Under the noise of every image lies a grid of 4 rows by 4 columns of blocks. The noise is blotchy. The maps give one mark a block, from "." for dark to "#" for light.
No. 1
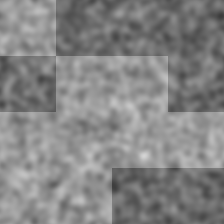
# . . .
. # # .
# # # #
# # . .
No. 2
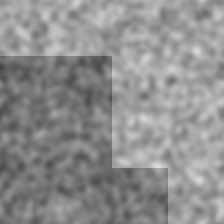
# # # #
. . # #
. . # #
. . . #
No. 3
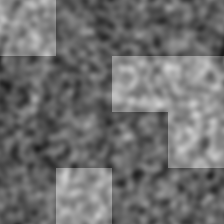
# . . .
. . # #
. . . #
. # . .
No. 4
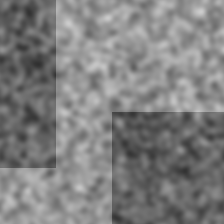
. # # #
. # # #
. # . .
# # . .
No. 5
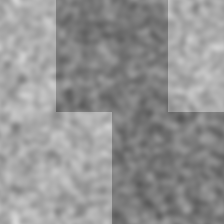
# . . #
# . . #
# # . .
# # . .
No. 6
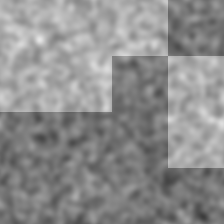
# # # .
# # . #
. . . #
. . . .
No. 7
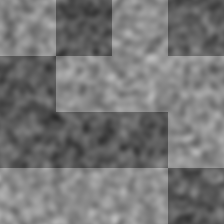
# . # .
. # # #
. . . #
# # # .
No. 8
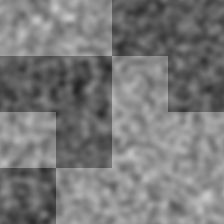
# # . .
. . # .
# . # #
. # # #
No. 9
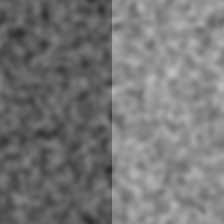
. . # #
. . # #
. . # #
. . # #
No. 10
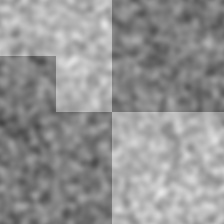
# # . .
. # . .
. . # #
. . # #
